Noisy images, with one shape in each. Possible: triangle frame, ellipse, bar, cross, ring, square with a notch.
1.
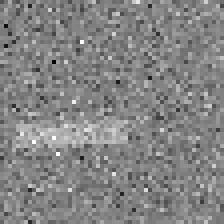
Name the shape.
bar
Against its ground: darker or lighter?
lighter
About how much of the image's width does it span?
half
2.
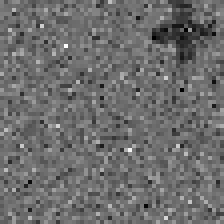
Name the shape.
cross
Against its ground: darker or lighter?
darker
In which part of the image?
top right
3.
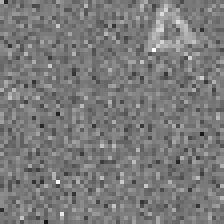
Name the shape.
triangle frame
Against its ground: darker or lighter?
lighter
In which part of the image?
top right
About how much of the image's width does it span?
a quarter
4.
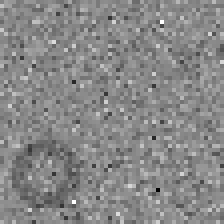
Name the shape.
ring
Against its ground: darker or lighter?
darker
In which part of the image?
bottom left
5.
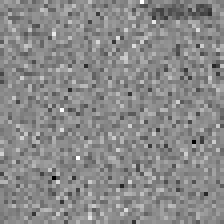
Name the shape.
bar
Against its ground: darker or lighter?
darker
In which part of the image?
top right
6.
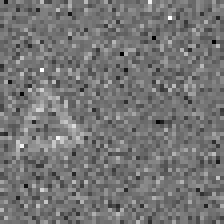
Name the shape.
triangle frame
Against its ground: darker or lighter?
lighter
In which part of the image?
middle left
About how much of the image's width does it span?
a third
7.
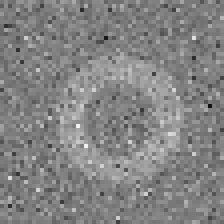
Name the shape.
ring
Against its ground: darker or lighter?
lighter
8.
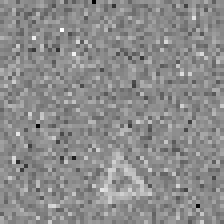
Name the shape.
triangle frame
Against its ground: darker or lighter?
lighter
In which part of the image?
bottom middle
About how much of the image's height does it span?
a quarter
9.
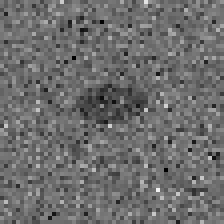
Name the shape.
ellipse
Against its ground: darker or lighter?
darker
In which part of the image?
centre
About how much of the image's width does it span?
a third
